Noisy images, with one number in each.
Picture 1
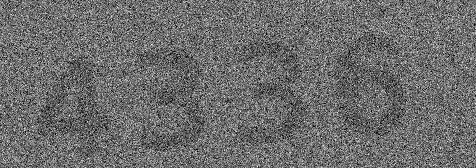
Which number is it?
4336
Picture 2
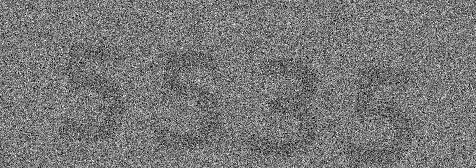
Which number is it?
5535
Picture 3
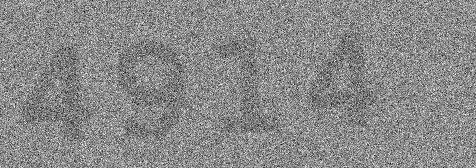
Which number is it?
4914
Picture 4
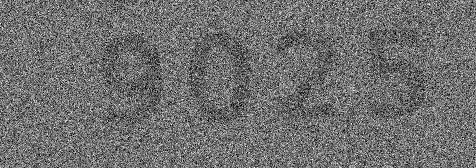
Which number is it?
9025
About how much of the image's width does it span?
two thirds
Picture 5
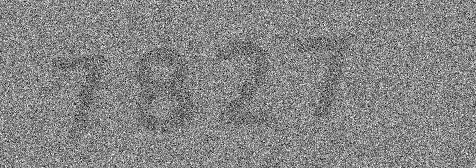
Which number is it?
7827
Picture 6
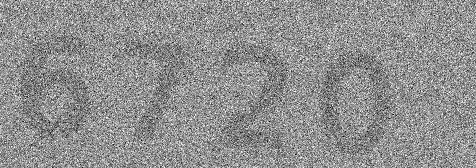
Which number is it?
6720
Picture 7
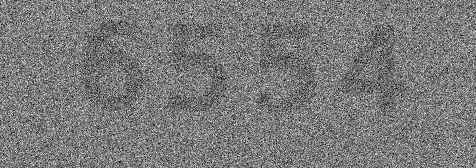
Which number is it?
6554
